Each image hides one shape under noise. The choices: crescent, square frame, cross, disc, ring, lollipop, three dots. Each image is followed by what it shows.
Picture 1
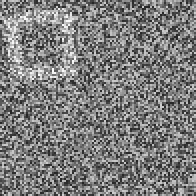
square frame
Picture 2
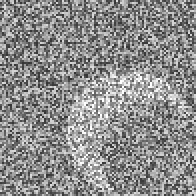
crescent
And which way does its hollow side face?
down and right
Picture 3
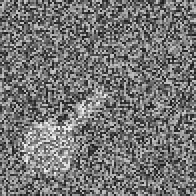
lollipop
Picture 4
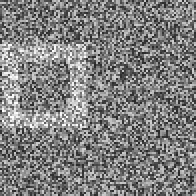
square frame
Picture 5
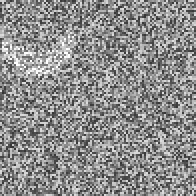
crescent
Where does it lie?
top left
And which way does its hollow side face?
up
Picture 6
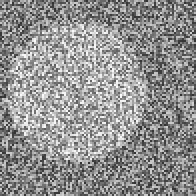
disc
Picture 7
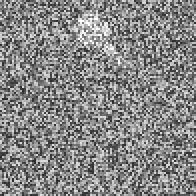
lollipop
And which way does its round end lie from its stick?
up and left
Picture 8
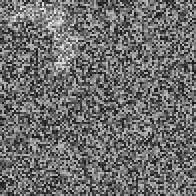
crescent
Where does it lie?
top left
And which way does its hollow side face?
down and left
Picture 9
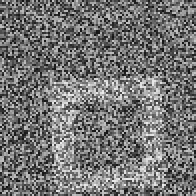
square frame
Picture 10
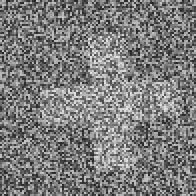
cross
